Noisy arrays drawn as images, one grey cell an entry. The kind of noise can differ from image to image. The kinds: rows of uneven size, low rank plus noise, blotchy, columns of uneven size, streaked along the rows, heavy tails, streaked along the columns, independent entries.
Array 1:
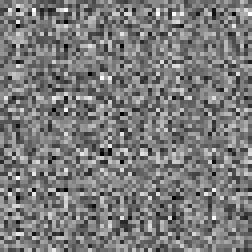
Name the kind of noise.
low rank plus noise
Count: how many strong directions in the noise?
three or four
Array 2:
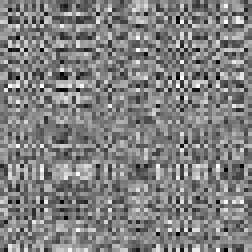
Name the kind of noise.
low rank plus noise
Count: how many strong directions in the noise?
one
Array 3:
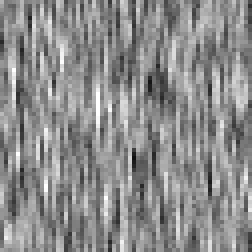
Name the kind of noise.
streaked along the columns
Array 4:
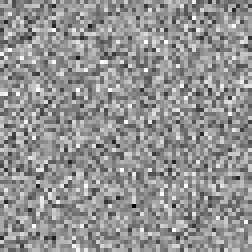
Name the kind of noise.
independent entries
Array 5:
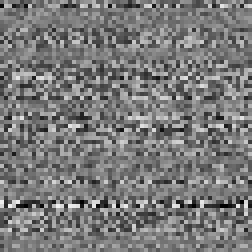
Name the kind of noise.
rows of uneven size
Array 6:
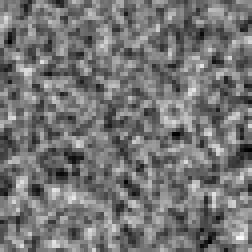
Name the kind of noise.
blotchy
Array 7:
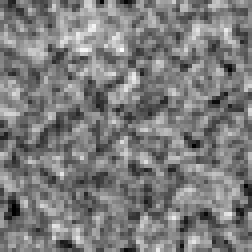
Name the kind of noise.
blotchy
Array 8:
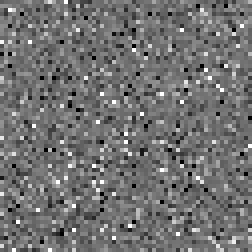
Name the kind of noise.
heavy tails
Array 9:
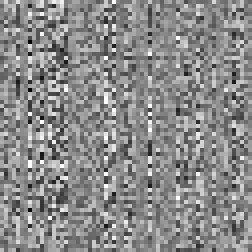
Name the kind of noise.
columns of uneven size
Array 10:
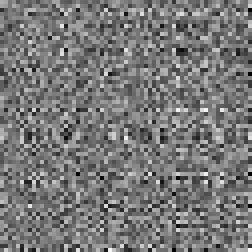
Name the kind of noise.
low rank plus noise
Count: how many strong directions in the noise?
three or four
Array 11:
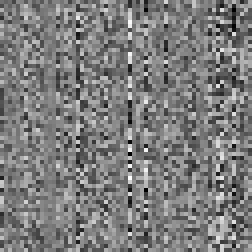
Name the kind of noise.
columns of uneven size
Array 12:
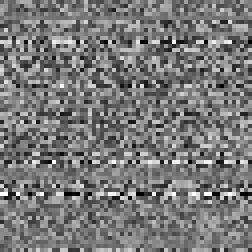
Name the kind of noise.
rows of uneven size
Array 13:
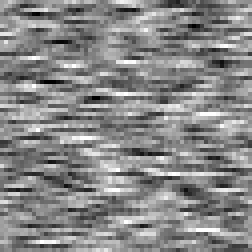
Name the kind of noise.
streaked along the rows
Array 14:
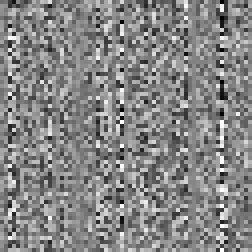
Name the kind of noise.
columns of uneven size
